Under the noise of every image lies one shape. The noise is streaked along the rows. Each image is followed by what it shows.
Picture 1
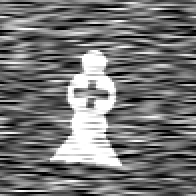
chess bishop
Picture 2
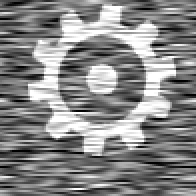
gear
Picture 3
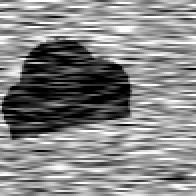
cloud
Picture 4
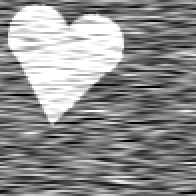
heart
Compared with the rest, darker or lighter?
lighter
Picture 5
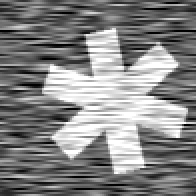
asterisk
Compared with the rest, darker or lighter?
lighter
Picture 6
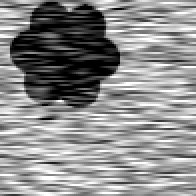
flower
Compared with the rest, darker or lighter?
darker
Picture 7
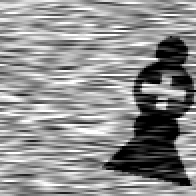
chess bishop
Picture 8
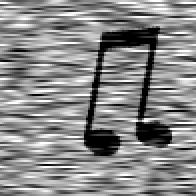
pair of musical notes
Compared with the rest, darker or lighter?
darker
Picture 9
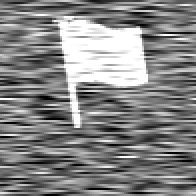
flag
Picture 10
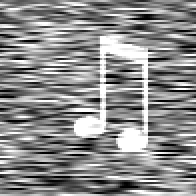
pair of musical notes
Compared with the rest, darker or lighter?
lighter
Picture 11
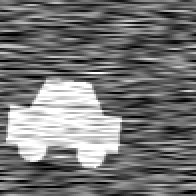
car
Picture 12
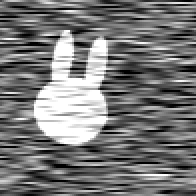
rabbit's head
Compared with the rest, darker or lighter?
lighter
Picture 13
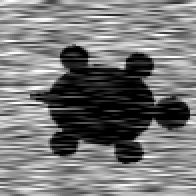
turtle
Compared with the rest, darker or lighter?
darker
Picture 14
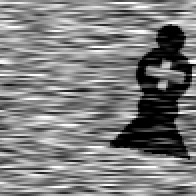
chess bishop
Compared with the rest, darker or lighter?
darker
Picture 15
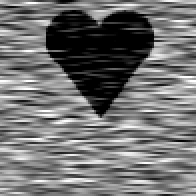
heart
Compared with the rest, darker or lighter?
darker
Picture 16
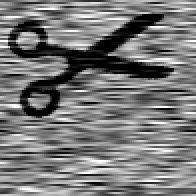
pair of scissors
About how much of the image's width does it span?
nearly all
